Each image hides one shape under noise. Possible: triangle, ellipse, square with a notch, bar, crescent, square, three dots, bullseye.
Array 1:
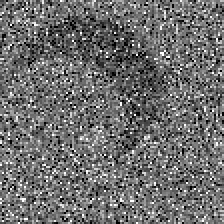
dark crescent
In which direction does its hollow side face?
down and left
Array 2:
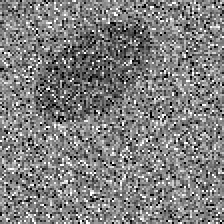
dark ellipse
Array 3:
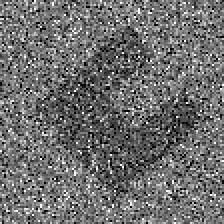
dark square with a notch
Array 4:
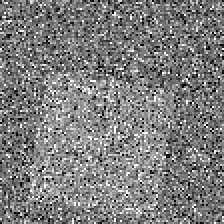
light square
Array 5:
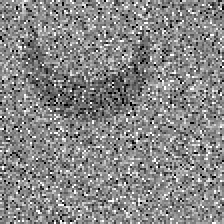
dark crescent
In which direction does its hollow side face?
up
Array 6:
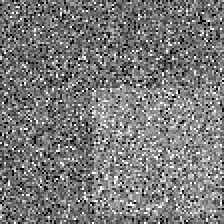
light square
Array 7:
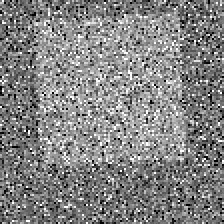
light square
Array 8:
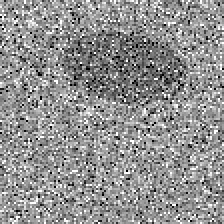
dark ellipse
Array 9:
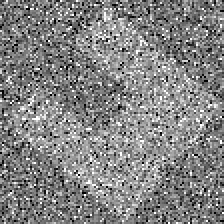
light square with a notch
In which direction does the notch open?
up and left
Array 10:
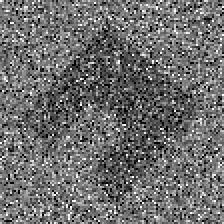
dark square with a notch
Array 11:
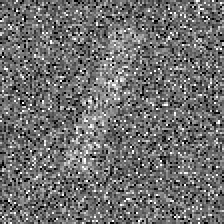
light bar
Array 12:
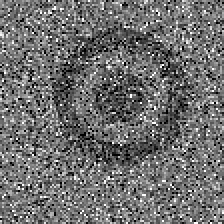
dark bullseye
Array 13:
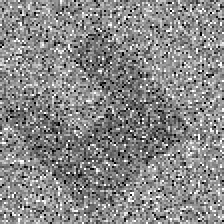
dark square with a notch
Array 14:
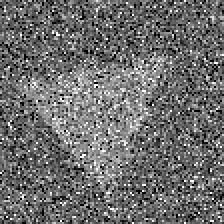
light triangle
